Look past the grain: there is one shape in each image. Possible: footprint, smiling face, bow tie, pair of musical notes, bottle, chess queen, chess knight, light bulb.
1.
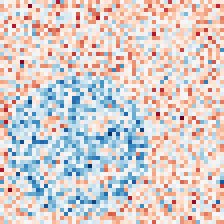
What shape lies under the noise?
smiling face
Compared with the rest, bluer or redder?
bluer
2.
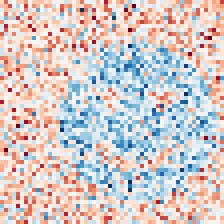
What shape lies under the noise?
smiling face
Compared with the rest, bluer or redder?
bluer
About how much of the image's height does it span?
two thirds
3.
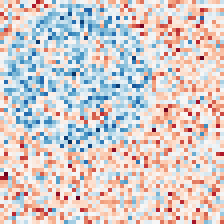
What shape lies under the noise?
smiling face
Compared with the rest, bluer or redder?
bluer
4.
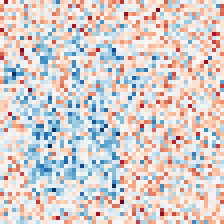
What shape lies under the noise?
chess queen
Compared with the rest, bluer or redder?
bluer
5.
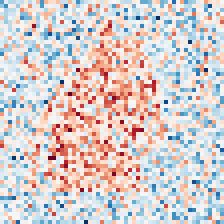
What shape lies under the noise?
chess knight
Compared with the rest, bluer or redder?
redder
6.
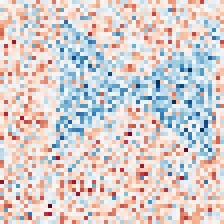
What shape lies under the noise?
bow tie
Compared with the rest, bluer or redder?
bluer
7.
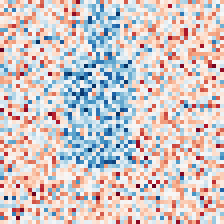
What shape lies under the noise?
bottle
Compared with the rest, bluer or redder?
bluer
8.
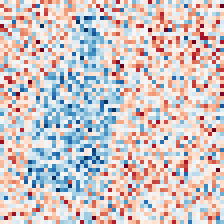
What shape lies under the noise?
bottle
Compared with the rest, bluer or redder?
bluer
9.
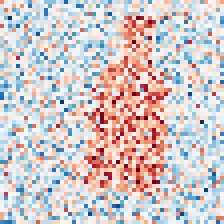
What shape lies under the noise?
bottle
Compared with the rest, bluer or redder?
redder
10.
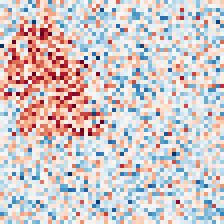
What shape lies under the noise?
chess knight
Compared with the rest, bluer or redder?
redder
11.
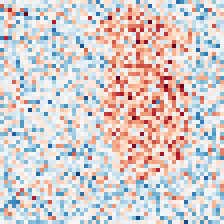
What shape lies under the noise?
footprint
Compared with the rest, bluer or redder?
redder
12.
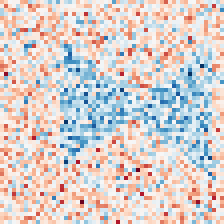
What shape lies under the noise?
bow tie
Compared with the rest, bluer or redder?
bluer
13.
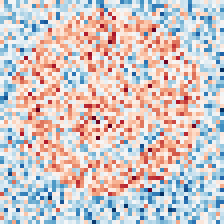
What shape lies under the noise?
smiling face
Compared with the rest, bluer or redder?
redder
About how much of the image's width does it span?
nearly all
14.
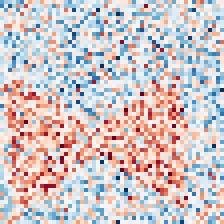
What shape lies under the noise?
bow tie
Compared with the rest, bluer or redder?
redder
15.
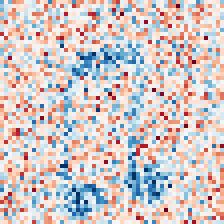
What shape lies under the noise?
pair of musical notes
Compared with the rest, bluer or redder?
bluer
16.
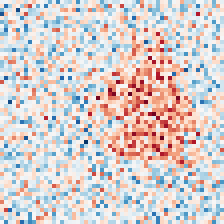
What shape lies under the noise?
chess knight
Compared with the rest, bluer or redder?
redder
